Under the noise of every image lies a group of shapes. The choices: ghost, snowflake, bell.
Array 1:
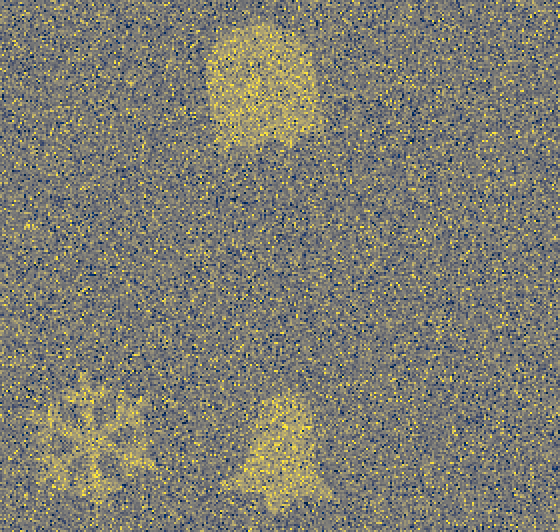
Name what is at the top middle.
ghost
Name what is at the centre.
nothing
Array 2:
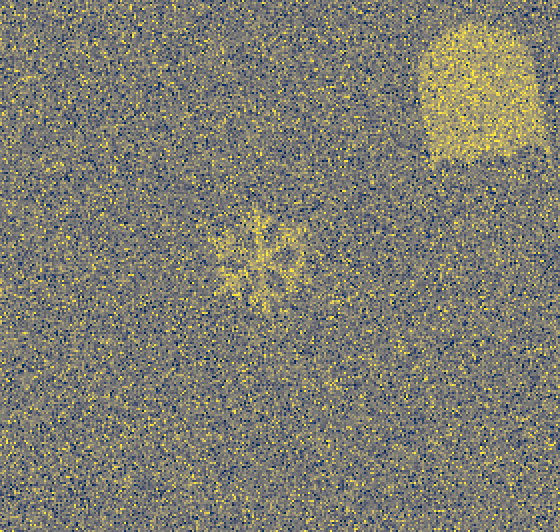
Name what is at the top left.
nothing
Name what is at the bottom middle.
nothing
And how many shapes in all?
2
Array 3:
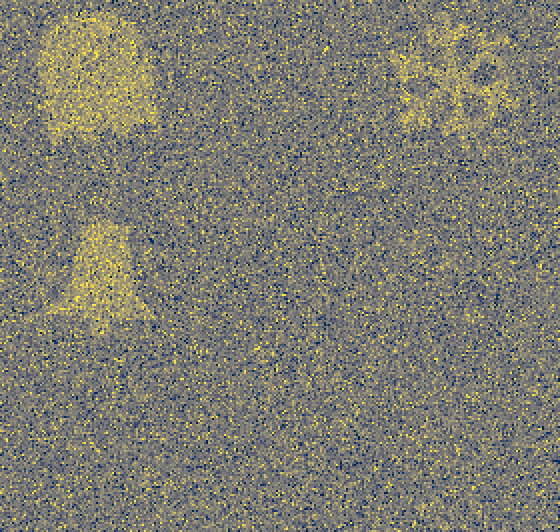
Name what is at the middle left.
bell
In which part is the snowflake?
top right
